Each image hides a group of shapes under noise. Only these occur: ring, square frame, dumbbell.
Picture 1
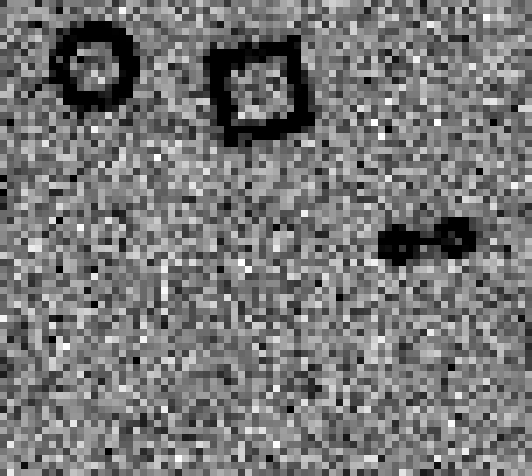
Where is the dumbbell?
middle right
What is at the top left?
ring
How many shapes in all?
3
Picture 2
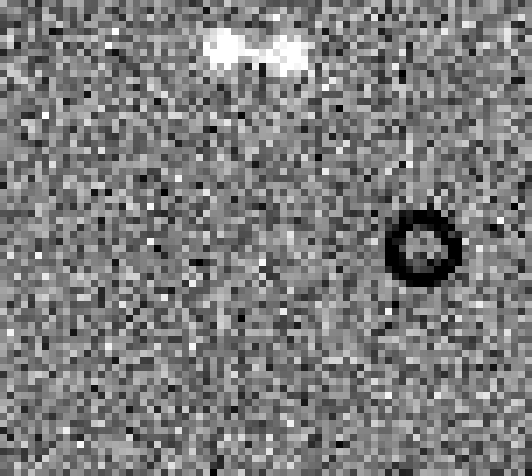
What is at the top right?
nothing
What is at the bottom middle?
nothing
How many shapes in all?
2
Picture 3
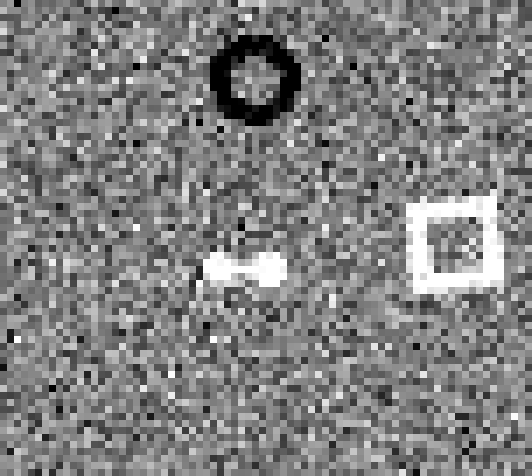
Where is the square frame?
middle right
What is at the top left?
nothing
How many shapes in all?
3
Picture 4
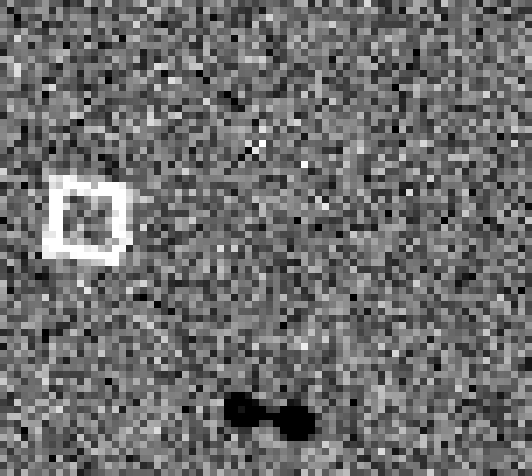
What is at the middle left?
square frame
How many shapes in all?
2
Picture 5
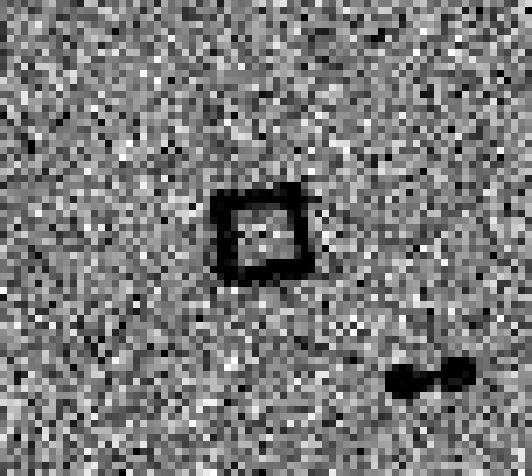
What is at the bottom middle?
nothing
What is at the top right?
nothing
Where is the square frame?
centre
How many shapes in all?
2
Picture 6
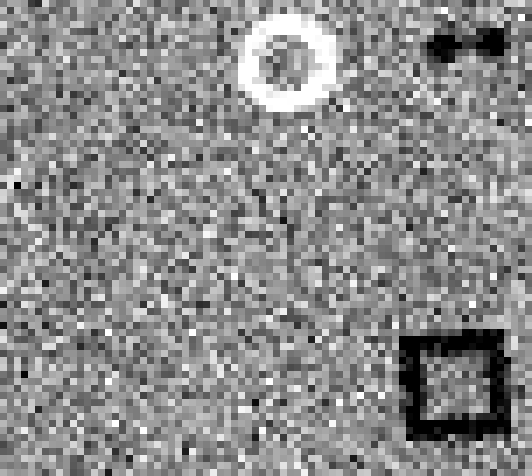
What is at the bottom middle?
nothing
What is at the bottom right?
square frame
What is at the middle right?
nothing
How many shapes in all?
3
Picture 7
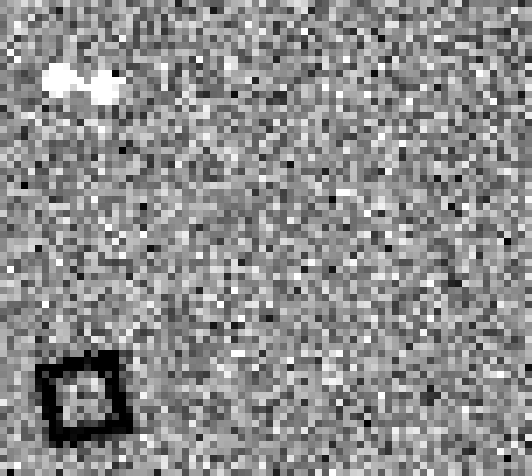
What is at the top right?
nothing
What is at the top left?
dumbbell
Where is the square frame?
bottom left
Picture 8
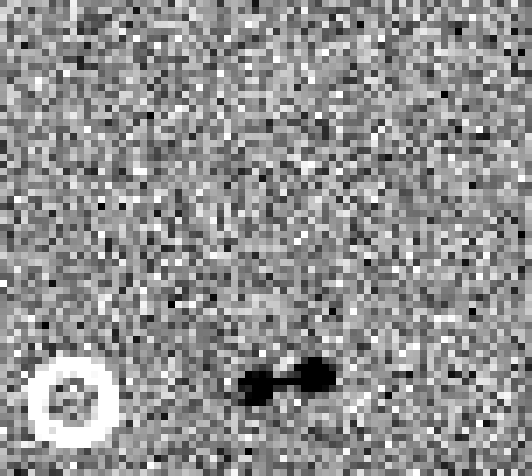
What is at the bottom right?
nothing
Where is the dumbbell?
bottom middle
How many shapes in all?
2
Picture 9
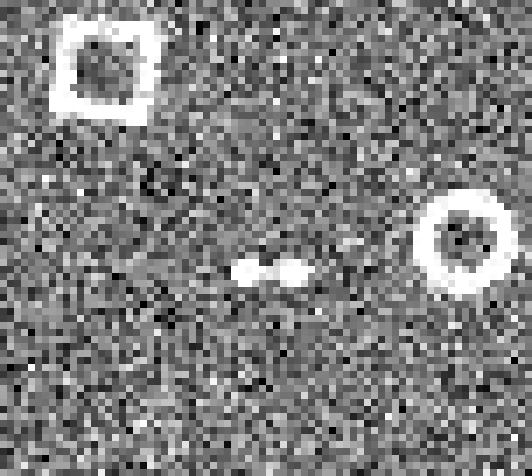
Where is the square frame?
top left
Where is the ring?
middle right
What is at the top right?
nothing
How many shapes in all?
3
